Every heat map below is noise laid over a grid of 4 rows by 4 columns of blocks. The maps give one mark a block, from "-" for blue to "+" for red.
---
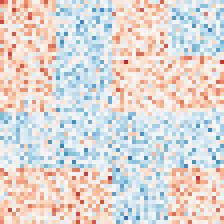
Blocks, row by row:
+-+-
+-++
----
++-+
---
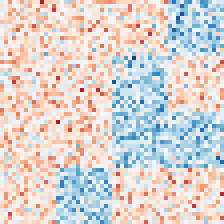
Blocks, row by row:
+++-
++-+
++--
+-++
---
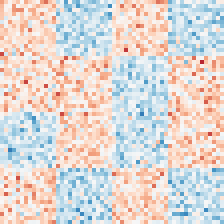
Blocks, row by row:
+-+-
++-+
-+-+
+-+-
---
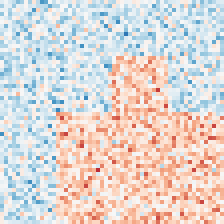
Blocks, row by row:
----
--+-
-+++
-+++
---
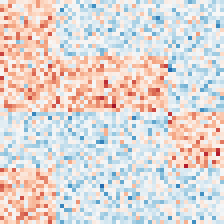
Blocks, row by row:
+---
+++-
---+
+---
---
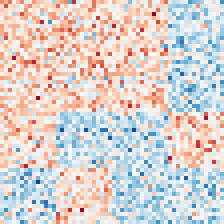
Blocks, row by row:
+++-
+++-
+--+
-+--
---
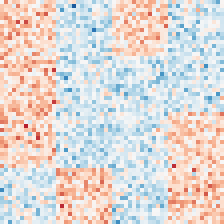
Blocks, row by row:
+-+-
+---
+--+
-+-+
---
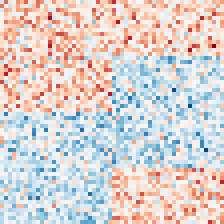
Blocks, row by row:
++++
++--
----
--++
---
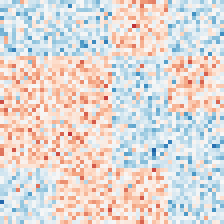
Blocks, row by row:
--+-
++-+
++--
-++-
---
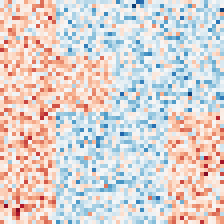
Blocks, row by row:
+---
++--
+--+
+--+
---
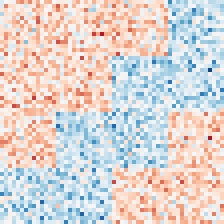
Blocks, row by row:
+++-
++--
+--+
--++
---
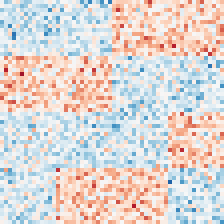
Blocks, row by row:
--++
++--
---+
-++-
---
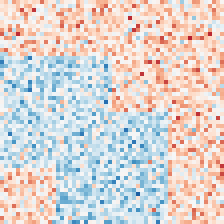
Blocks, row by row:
++++
--++
---+
+--+
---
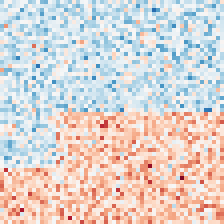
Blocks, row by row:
----
----
-+++
++++
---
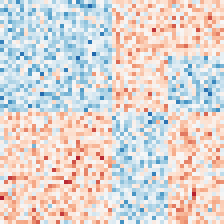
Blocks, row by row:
--++
--+-
++-+
++-+
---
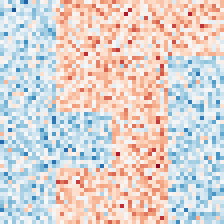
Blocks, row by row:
-+++
-++-
--+-
-++-
